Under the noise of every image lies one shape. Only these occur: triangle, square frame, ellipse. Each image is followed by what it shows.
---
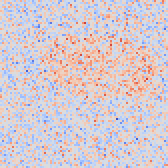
ellipse
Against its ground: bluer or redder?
redder
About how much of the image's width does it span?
two thirds
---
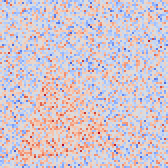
triangle
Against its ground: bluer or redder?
redder
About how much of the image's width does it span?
two thirds
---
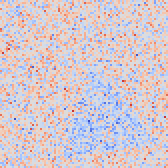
triangle
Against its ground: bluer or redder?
bluer
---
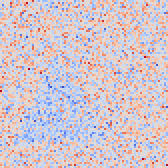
triangle
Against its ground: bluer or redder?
bluer
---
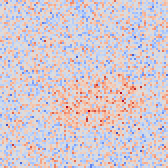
ellipse
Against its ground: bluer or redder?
redder
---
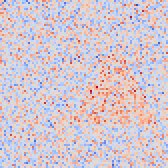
triangle
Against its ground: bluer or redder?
redder
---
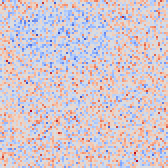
ellipse
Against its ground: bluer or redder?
bluer
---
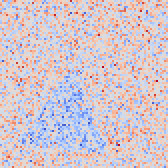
triangle
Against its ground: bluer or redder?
bluer
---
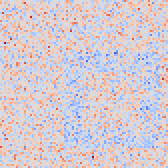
square frame
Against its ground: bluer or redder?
bluer
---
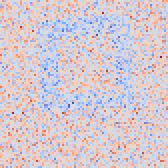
square frame
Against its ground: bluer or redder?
bluer
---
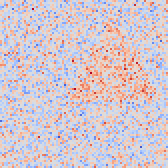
triangle
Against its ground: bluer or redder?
redder
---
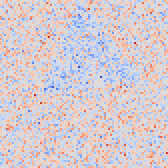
triangle
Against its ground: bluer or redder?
bluer
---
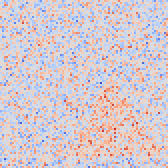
triangle
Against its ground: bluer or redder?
redder
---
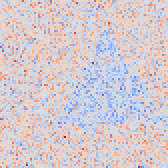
triangle
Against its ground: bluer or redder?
bluer
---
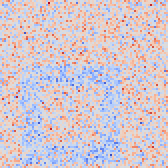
square frame
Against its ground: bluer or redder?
bluer
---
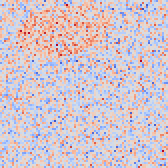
ellipse
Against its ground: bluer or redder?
redder
